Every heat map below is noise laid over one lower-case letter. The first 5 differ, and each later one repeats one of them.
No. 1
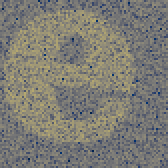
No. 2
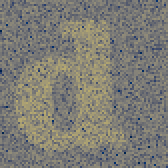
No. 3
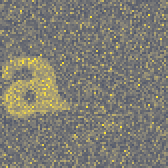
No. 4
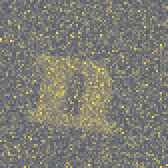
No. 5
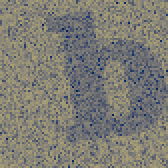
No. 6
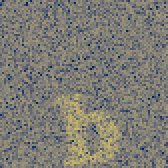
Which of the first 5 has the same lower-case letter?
5
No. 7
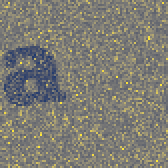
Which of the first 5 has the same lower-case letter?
3
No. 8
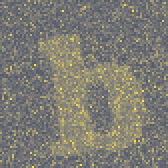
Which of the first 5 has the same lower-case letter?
5
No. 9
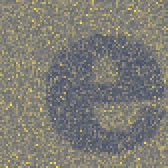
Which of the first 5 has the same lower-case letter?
1
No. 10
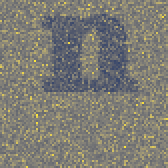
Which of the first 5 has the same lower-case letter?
4
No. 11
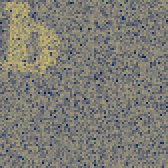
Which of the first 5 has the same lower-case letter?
5
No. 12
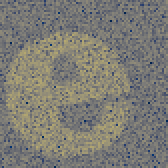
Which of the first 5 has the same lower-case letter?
1
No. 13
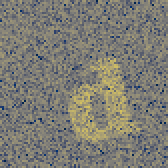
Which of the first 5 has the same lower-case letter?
2
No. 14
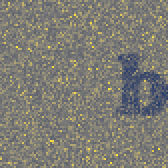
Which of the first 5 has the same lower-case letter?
5
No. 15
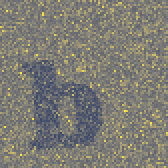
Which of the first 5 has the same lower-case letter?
5
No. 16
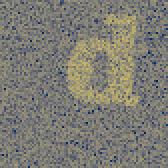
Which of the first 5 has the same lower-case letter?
2
